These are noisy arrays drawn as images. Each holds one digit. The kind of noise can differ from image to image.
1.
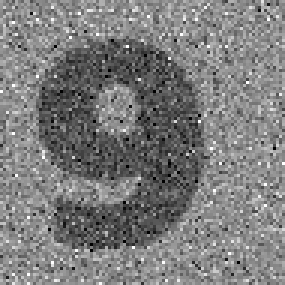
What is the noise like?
heavy tails
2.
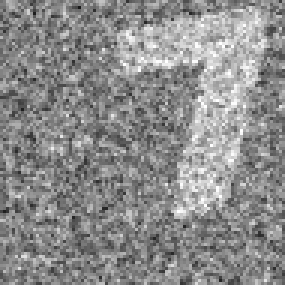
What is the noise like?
blotchy
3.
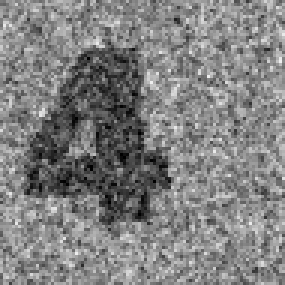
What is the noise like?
blotchy
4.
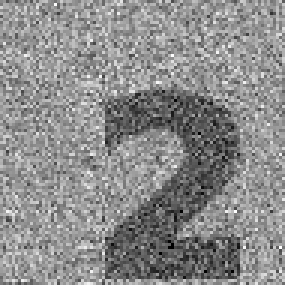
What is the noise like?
low rank plus noise
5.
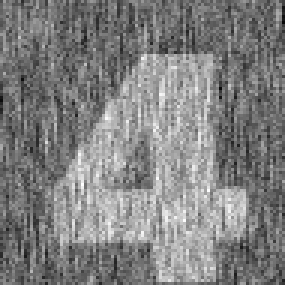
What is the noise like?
streaked along the columns
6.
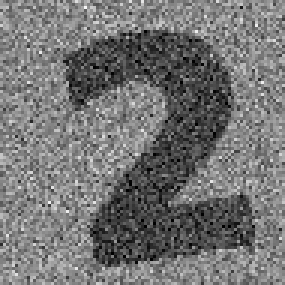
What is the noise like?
independent entries
